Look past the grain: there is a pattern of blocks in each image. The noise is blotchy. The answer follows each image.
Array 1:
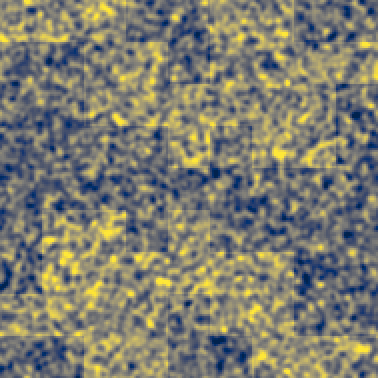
the same after a half turn
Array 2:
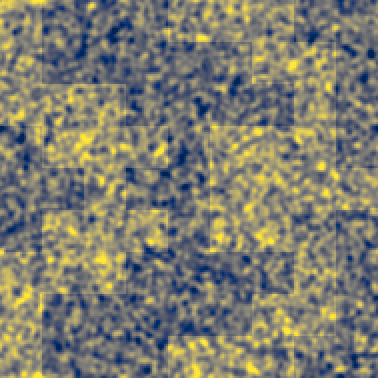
top and bottom mirror each other
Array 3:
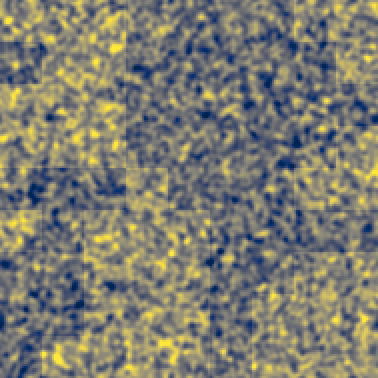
no symmetry
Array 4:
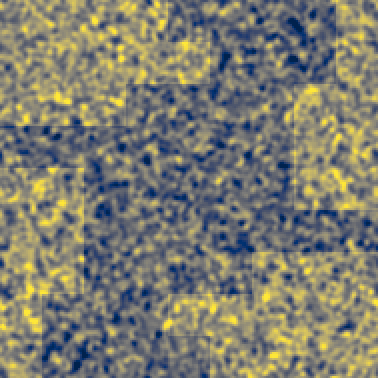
the same after a half turn
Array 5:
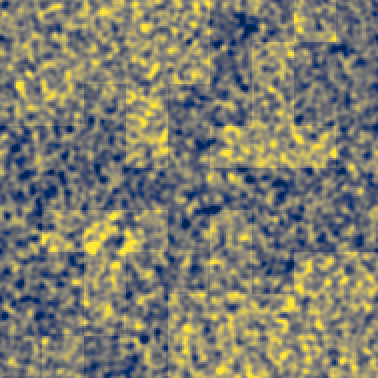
the same after a half turn
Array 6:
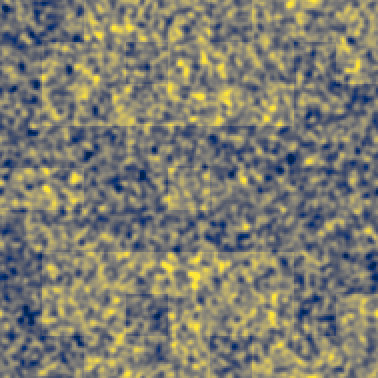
top and bottom mirror each other
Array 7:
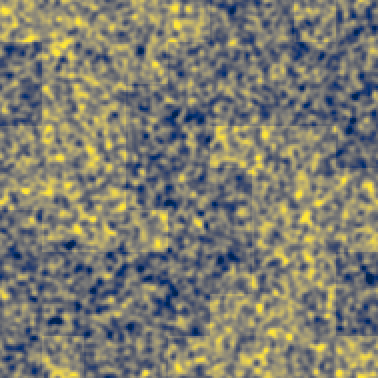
the same after a half turn
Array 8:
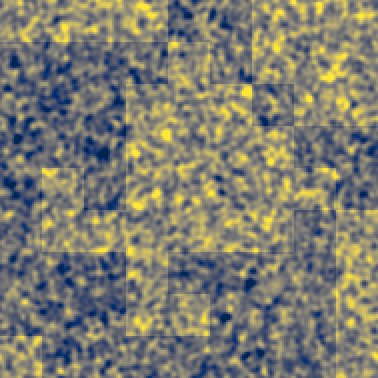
mirrored about the diagonal from the bottom left
